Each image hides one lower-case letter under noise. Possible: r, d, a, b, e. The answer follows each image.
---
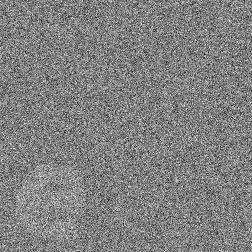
light e, bottom left
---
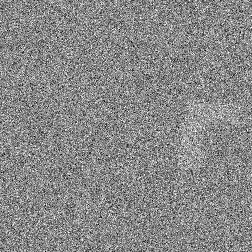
light r, middle right
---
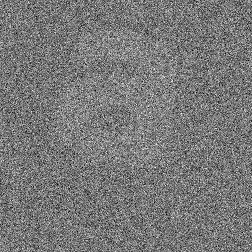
light a
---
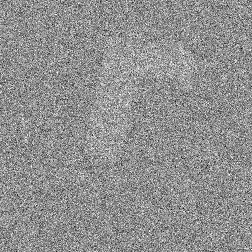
light r
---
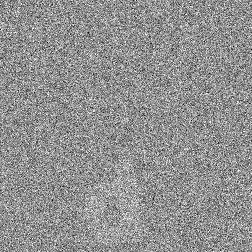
light d, bottom middle
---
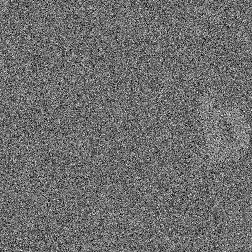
light b, middle right
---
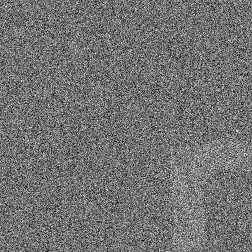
light r, bottom right
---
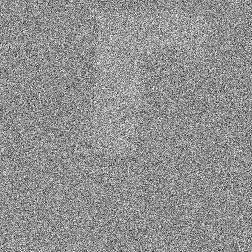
light r
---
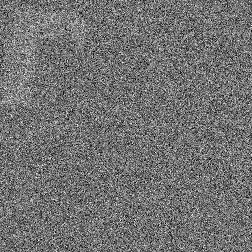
light r, top left
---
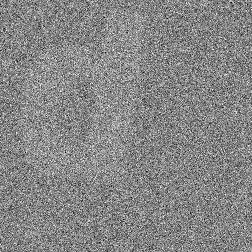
light d
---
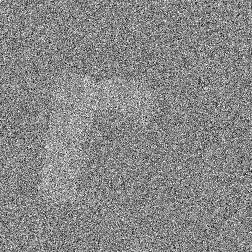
light r
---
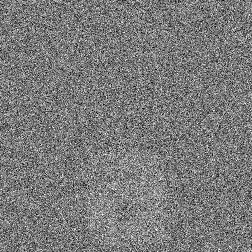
light a, bottom middle
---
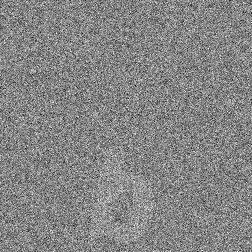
light b, bottom middle
